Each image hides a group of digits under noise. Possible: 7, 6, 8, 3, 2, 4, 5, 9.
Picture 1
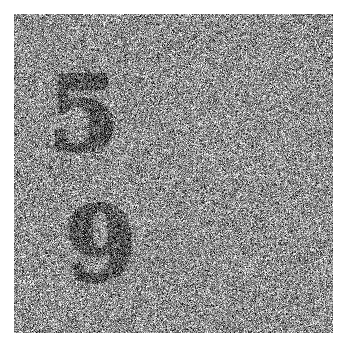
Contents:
top left: 5; bottom left: 9
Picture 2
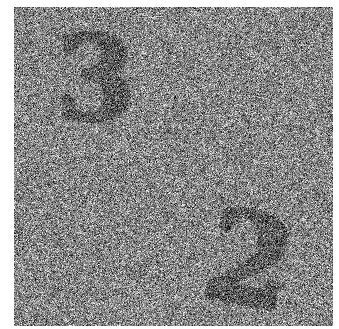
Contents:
top left: 3; bottom right: 2
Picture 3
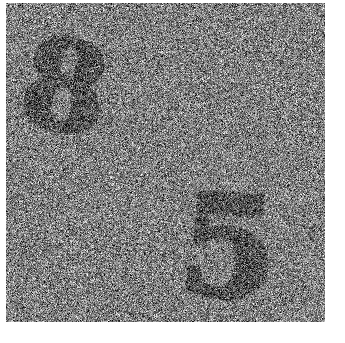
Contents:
top left: 8; bottom right: 5
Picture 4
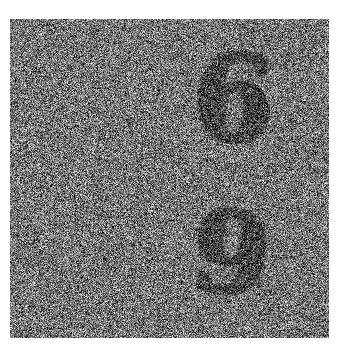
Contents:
top right: 6; bottom right: 9
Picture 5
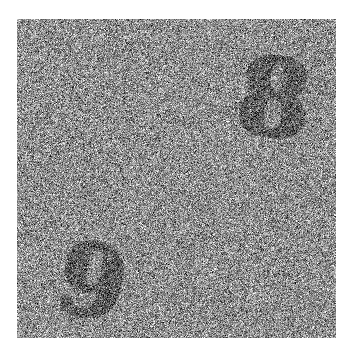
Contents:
top right: 8; bottom left: 9
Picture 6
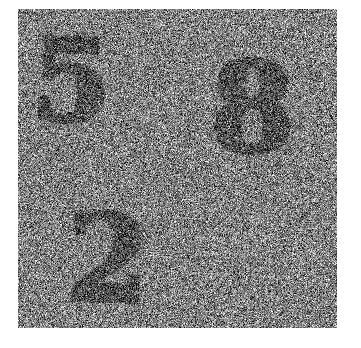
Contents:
top left: 5; top right: 8; bottom left: 2
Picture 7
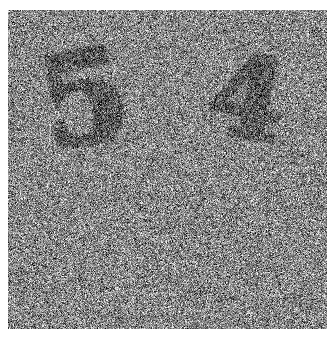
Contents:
top left: 5; top right: 4
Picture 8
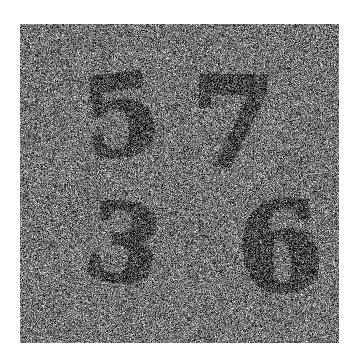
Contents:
top left: 5; top right: 7; bottom left: 3; bottom right: 6
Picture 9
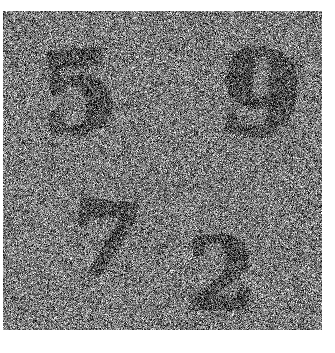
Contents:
top left: 5; top right: 9; bottom left: 7; bottom right: 2
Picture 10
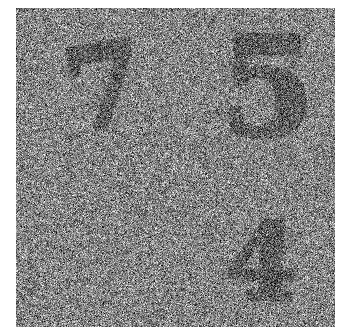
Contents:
top left: 7; top right: 5; bottom right: 4
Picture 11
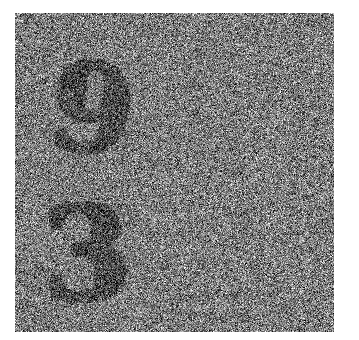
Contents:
top left: 9; bottom left: 3
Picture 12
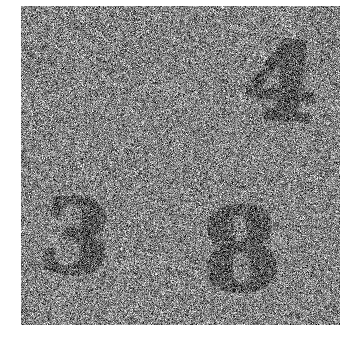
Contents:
top right: 4; bottom left: 3; bottom right: 8
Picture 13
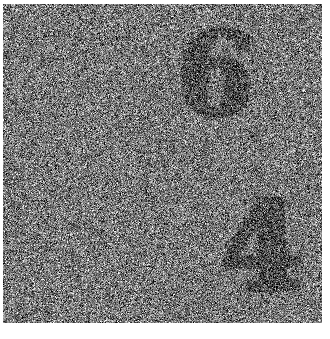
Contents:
top right: 6; bottom right: 4
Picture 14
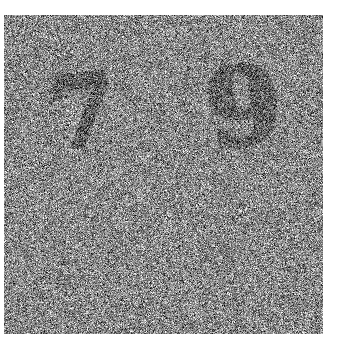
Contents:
top left: 7; top right: 9
